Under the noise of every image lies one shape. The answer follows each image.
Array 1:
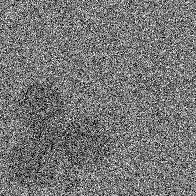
club
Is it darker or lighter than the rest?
darker
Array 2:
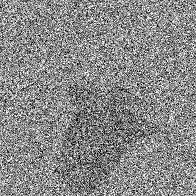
bell
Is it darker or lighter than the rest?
darker
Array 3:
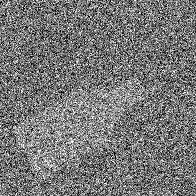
bottle
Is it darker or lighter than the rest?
lighter
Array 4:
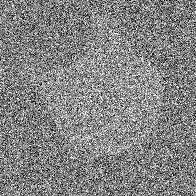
cat's head
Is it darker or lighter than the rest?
lighter
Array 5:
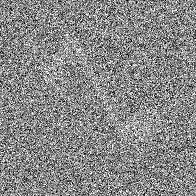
musical note
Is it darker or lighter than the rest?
lighter
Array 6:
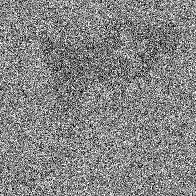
chess bishop
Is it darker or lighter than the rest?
darker
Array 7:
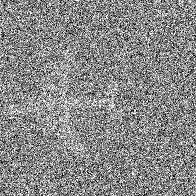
airplane
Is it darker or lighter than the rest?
lighter
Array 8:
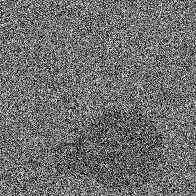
light bulb
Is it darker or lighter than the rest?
darker
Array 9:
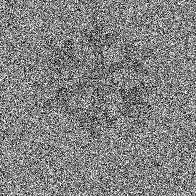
snowflake
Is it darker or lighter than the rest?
darker
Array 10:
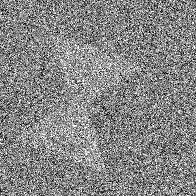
bow tie
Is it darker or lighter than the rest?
lighter
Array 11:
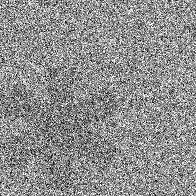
asterisk
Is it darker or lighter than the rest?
darker
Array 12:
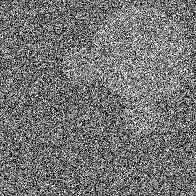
bear's head
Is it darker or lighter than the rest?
lighter
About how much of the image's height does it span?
two thirds
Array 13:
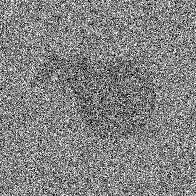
pear
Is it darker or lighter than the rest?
darker
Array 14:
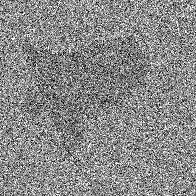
bell
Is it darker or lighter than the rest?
darker
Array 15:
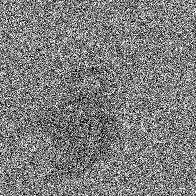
teapot
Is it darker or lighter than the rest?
darker
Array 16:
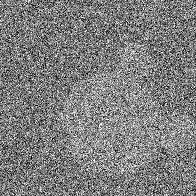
bear's head
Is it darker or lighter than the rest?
lighter
